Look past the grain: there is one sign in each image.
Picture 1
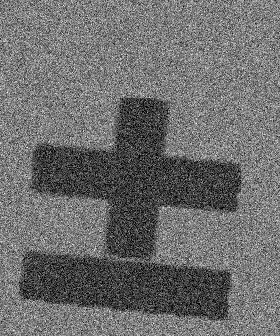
plus-minus sign
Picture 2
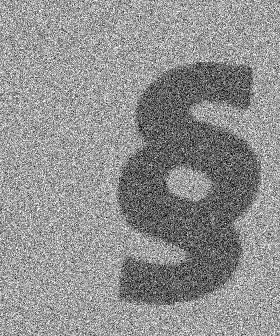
section sign
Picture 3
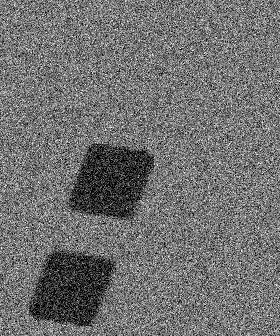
colon
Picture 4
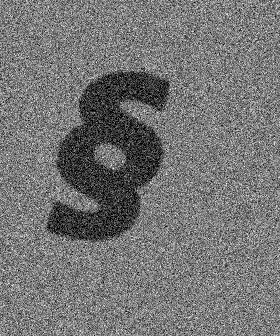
section sign
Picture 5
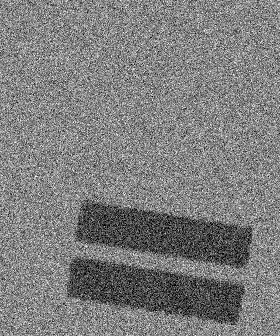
equals sign
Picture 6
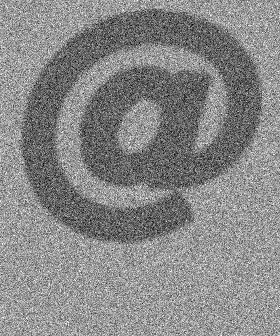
at sign
